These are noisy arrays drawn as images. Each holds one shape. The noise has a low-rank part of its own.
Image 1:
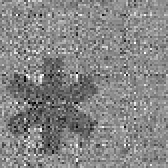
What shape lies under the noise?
asterisk
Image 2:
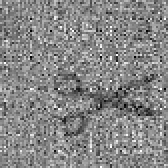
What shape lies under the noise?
pair of scissors
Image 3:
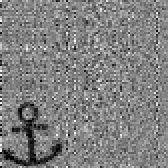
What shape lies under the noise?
anchor
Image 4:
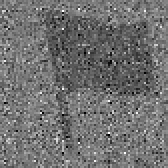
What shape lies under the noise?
flag
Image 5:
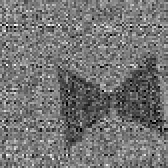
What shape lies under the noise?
bow tie
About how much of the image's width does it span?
two thirds
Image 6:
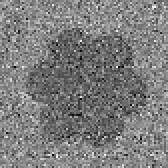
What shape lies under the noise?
flower
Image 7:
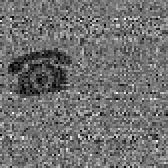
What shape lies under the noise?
telephone
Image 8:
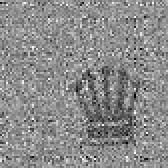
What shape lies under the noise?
chess queen
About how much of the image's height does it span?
half
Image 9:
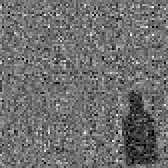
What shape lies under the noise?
bottle
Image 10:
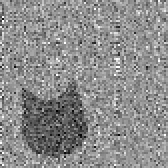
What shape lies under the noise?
cat's head
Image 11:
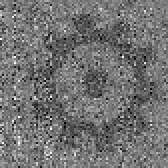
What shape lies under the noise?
gear
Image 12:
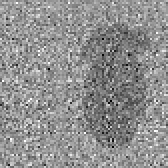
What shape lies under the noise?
footprint
